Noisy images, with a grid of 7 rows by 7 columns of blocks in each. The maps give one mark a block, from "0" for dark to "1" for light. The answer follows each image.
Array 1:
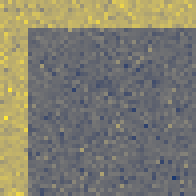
1111111
1000000
1000000
1000000
1000000
1000000
1000000
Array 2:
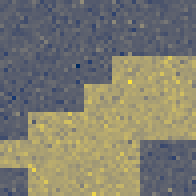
0000000
0000000
0000111
0001111
0111111
1111100
0111100
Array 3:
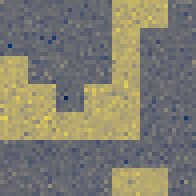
0000110
0000100
1000100
1101100
1111100
0000000
0000110
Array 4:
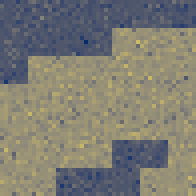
0000000
0000111
0111111
1111111
1111111
1111001
1100011
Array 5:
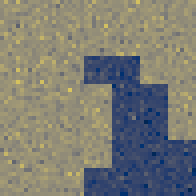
1111111
1111111
1110011
1111001
1111001
1111000
1110000
